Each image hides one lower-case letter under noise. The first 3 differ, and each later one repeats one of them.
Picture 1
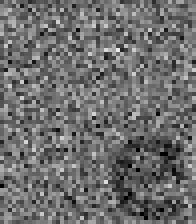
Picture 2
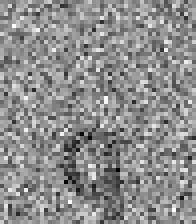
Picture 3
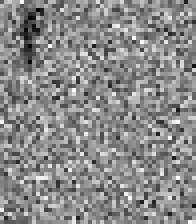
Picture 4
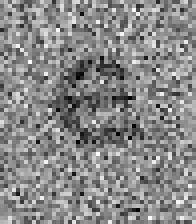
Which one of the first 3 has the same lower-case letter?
1
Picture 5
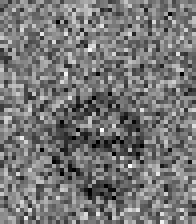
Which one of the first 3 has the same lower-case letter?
1
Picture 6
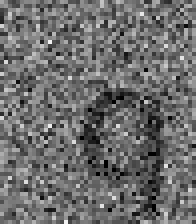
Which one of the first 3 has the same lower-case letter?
2
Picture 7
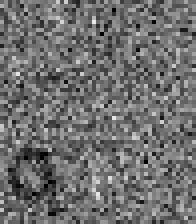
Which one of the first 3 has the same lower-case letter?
2
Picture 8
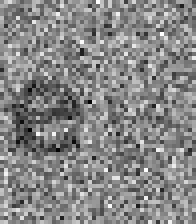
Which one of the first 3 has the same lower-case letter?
1
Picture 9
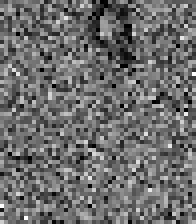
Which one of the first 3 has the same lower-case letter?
2
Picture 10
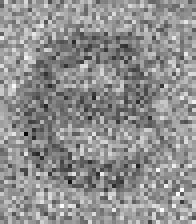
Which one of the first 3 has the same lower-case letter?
1
